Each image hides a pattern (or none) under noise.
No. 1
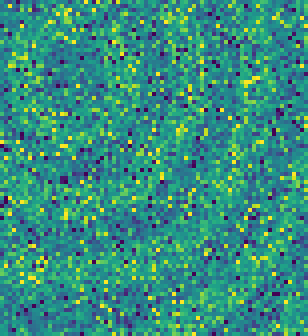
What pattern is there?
rings round one point
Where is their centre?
top left
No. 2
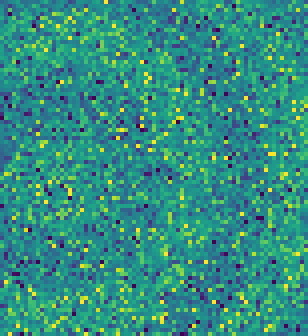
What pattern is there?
rings round one point
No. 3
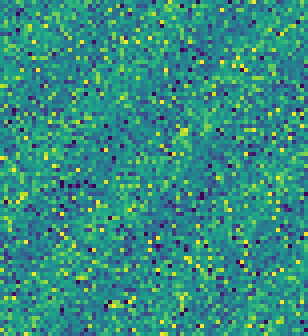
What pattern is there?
diagonal stripes
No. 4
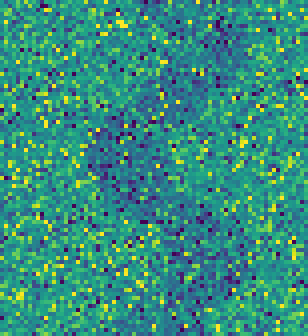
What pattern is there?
a wavy band
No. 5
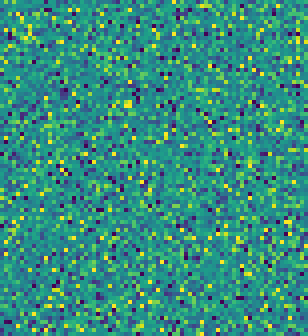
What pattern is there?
only noise
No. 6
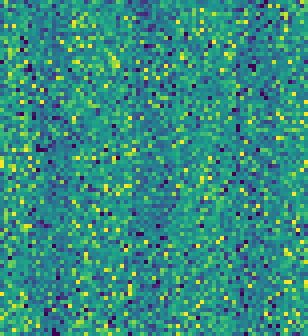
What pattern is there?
vertical stripes
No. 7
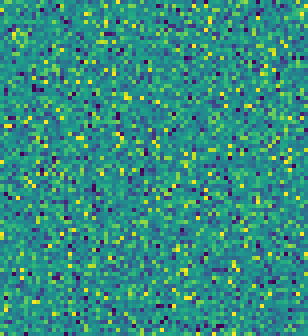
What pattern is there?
only noise
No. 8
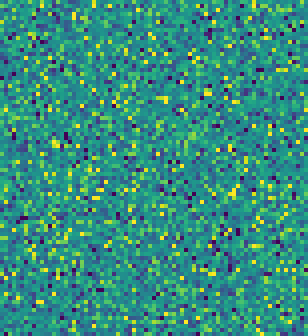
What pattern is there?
only noise
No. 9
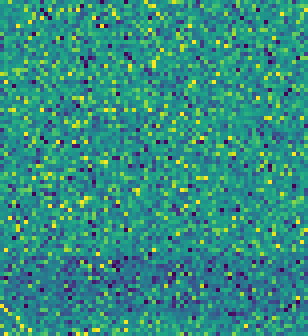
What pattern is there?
one horizontal stripe
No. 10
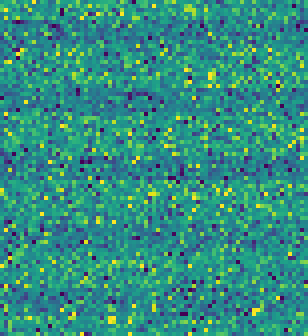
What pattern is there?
horizontal stripes
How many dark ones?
5
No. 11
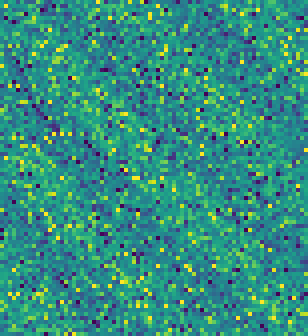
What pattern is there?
diagonal stripes
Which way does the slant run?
top left to bottom right
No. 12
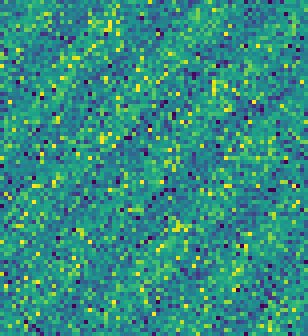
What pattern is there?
diagonal stripes
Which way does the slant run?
bottom left to top right
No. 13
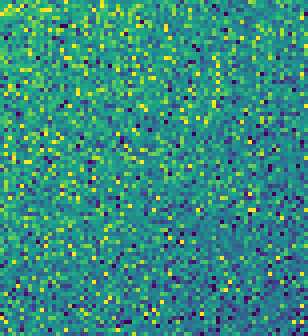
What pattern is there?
a smooth slope
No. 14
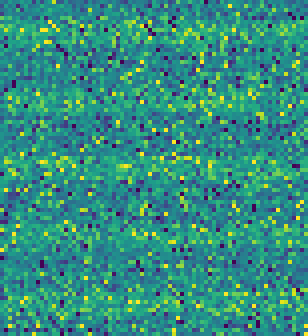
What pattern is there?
horizontal stripes
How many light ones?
5
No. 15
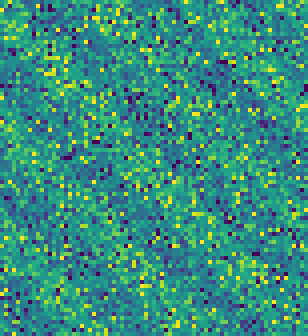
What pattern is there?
diagonal stripes
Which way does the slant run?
top left to bottom right
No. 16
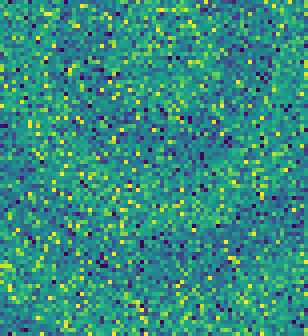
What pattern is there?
rings round one point
